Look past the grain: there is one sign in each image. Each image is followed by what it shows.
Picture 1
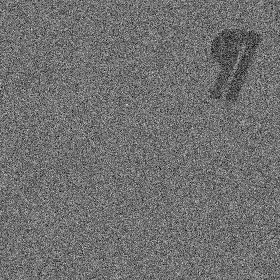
dark pilcrow, top right
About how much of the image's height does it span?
a quarter
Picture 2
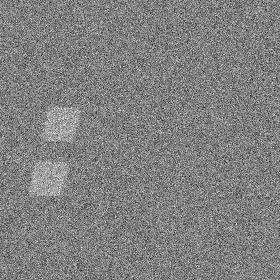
light colon, middle left
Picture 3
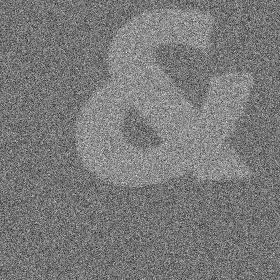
light ampersand
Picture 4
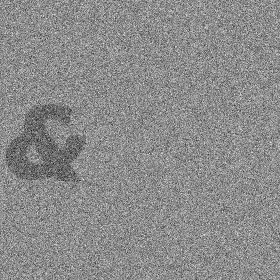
dark ampersand, middle left
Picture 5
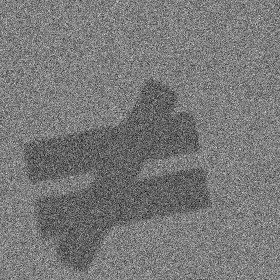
dark not-equal sign
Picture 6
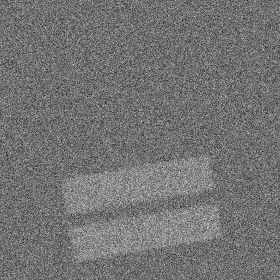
light equals sign
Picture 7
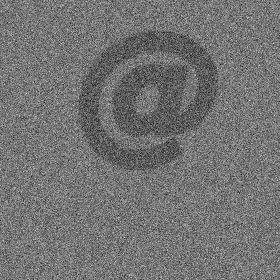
dark at sign
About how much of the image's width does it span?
half
